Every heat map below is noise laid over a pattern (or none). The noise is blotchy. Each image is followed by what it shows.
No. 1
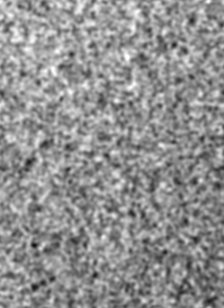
a smooth slope
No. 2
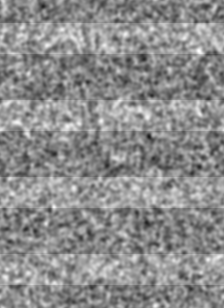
horizontal stripes
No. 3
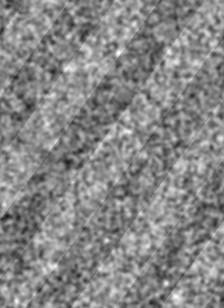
diagonal stripes
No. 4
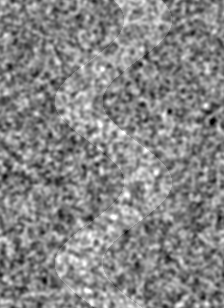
a wavy band
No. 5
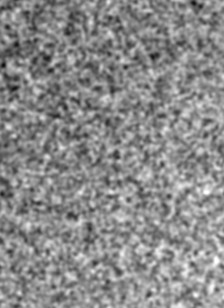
a smooth slope
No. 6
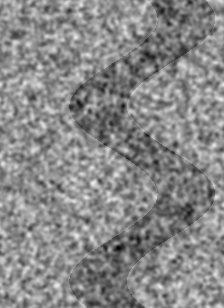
a wavy band
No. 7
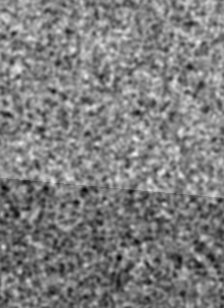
a sharp edge
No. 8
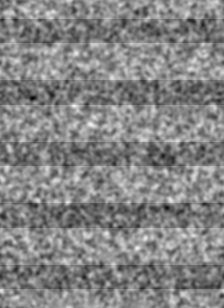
horizontal stripes
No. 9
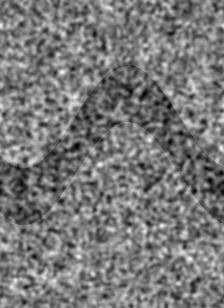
a wavy band
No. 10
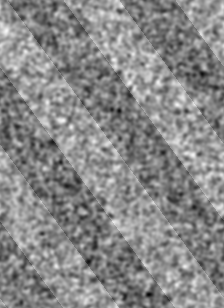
diagonal stripes
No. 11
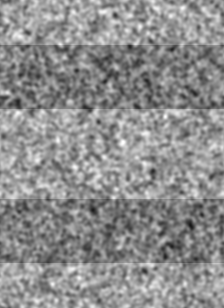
horizontal stripes
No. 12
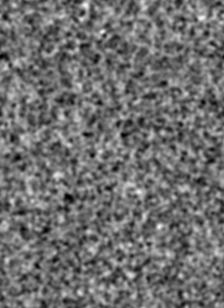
only noise
